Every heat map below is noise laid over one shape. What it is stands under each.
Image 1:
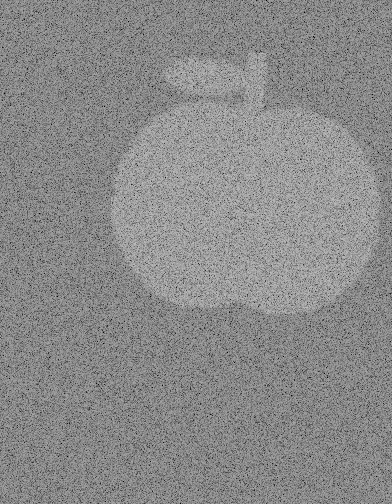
apple
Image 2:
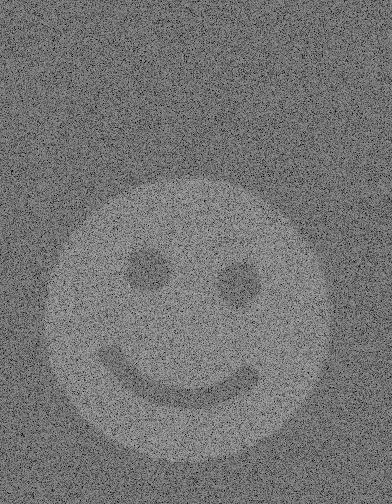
smiling face
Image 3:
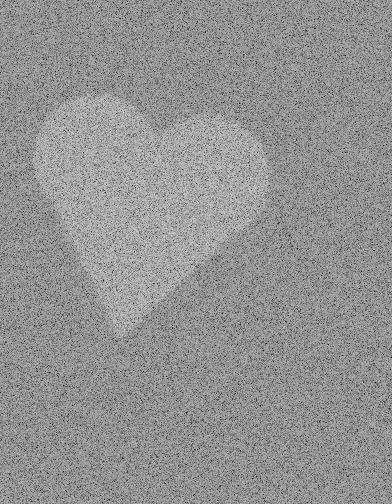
heart
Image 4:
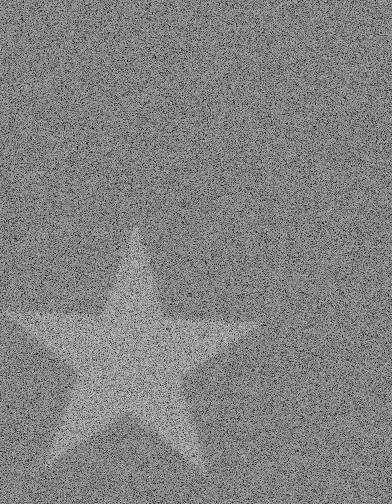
star
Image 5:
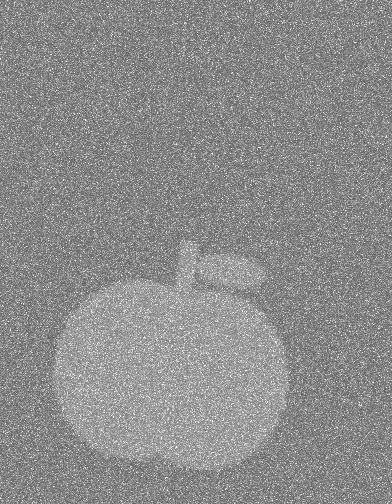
apple
